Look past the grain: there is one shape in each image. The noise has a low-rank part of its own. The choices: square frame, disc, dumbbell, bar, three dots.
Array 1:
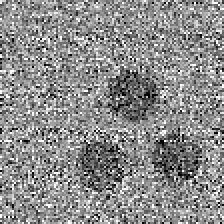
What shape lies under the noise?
three dots
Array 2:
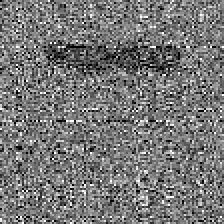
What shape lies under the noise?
bar
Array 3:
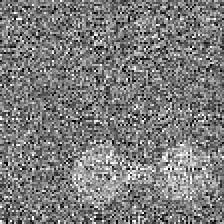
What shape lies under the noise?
dumbbell
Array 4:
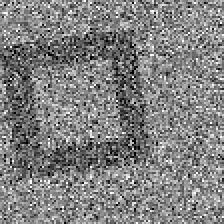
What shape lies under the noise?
square frame
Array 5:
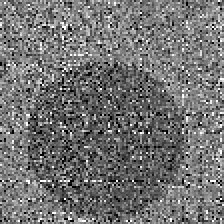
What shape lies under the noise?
disc
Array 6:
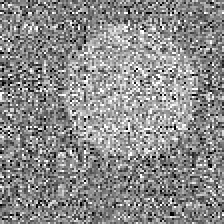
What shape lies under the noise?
disc
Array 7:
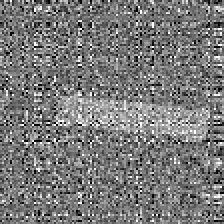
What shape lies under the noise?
bar
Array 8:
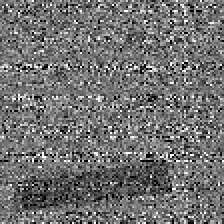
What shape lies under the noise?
bar
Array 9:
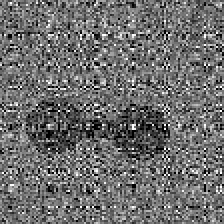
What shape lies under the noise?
dumbbell
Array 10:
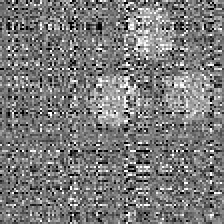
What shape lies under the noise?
three dots
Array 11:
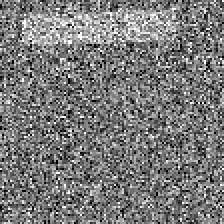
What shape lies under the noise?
bar
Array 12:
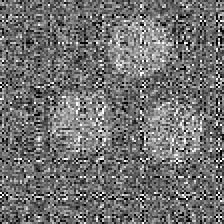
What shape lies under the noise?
three dots
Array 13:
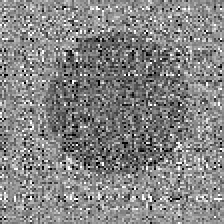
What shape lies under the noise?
disc
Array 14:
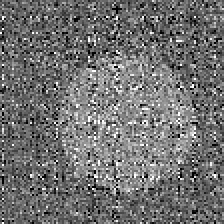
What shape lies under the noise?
disc
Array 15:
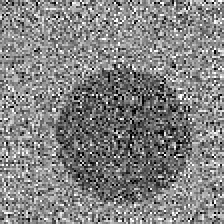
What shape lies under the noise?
disc
